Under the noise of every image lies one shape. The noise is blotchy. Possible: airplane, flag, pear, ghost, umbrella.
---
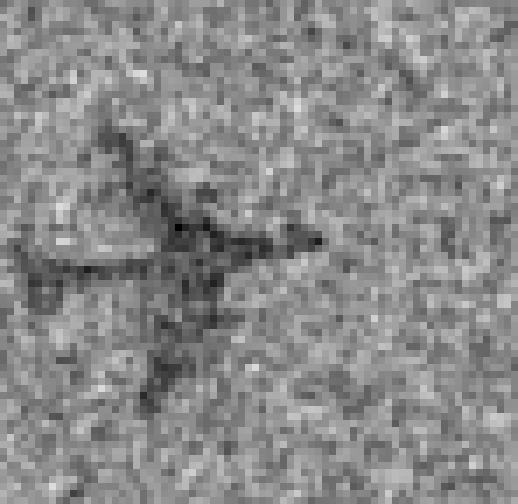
airplane
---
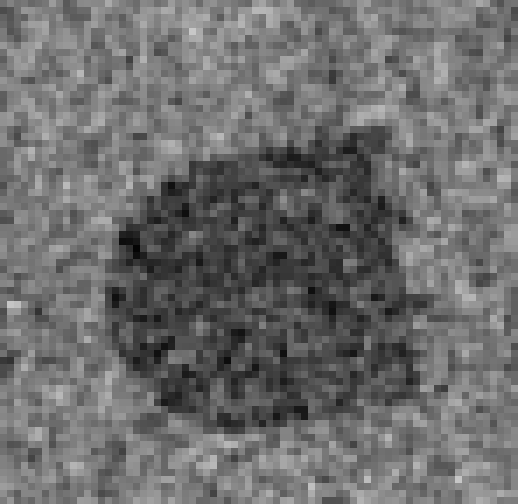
ghost
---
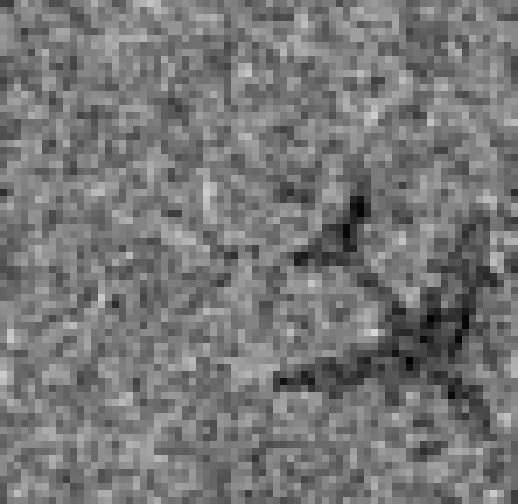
airplane
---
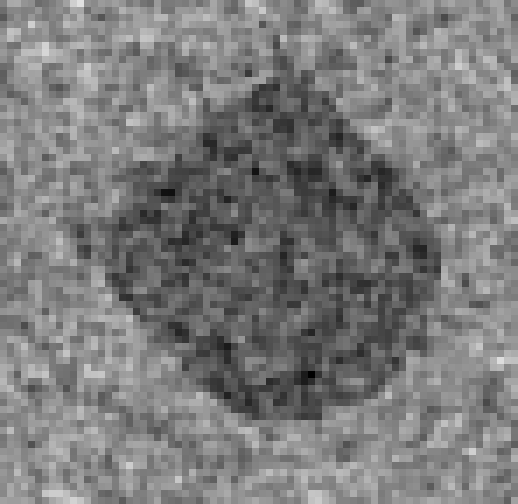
ghost
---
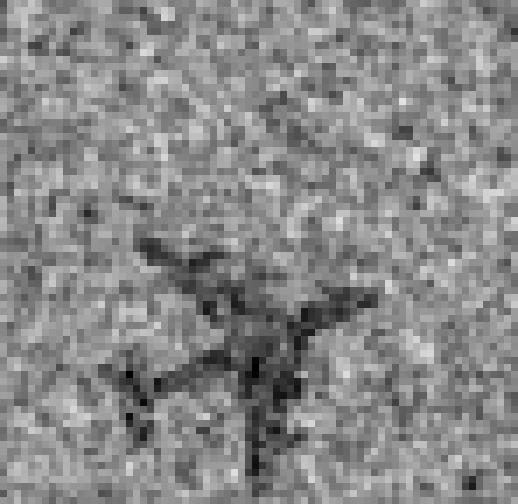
airplane
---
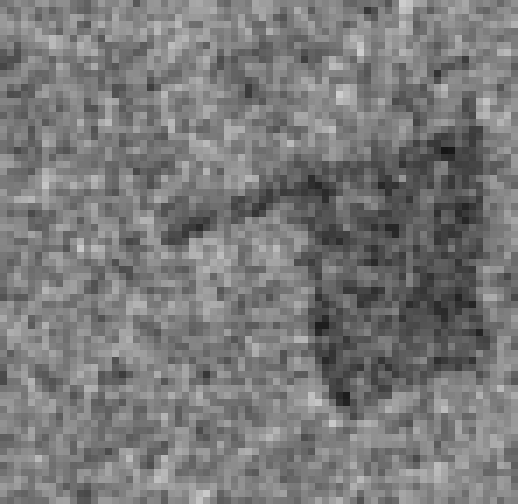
flag
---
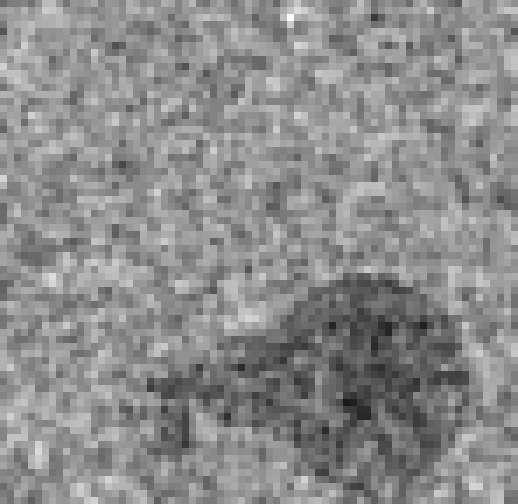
pear
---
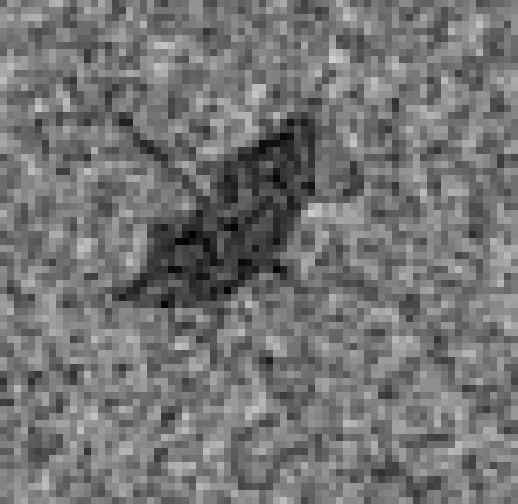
umbrella
